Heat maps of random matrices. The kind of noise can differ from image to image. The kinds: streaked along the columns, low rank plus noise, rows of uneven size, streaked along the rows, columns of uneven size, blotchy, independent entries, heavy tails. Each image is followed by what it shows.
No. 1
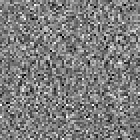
low rank plus noise
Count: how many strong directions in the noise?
three or four
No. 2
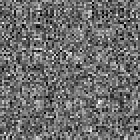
low rank plus noise
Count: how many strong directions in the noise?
two
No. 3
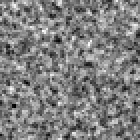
blotchy
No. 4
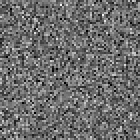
independent entries
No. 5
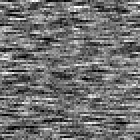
streaked along the rows
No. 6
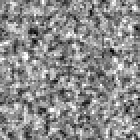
blotchy
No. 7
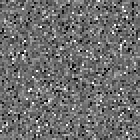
heavy tails
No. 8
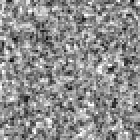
blotchy
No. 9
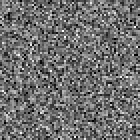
independent entries
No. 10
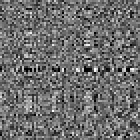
low rank plus noise
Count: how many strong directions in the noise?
one
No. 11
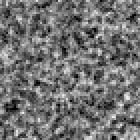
blotchy
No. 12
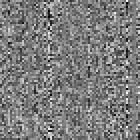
columns of uneven size
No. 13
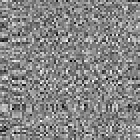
low rank plus noise
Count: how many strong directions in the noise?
one
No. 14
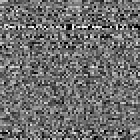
rows of uneven size
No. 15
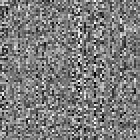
columns of uneven size
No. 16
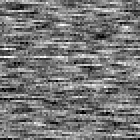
streaked along the rows
